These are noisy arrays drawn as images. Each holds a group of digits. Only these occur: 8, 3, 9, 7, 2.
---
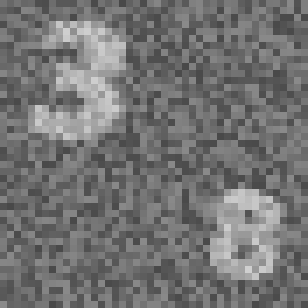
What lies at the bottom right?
8
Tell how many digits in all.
2
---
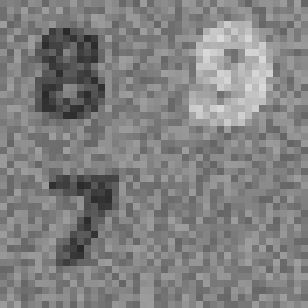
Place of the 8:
top left
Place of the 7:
bottom left
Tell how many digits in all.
3
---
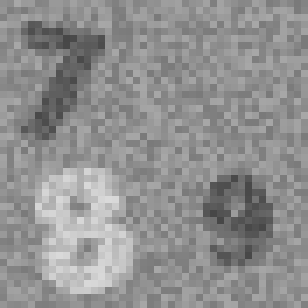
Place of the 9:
bottom right
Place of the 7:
top left
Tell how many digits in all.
3
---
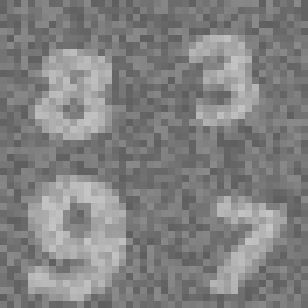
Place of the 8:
top left
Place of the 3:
top right
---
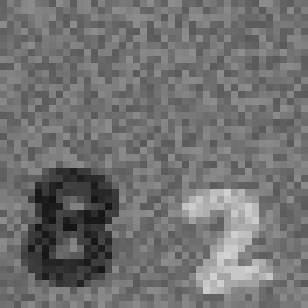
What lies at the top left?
nothing
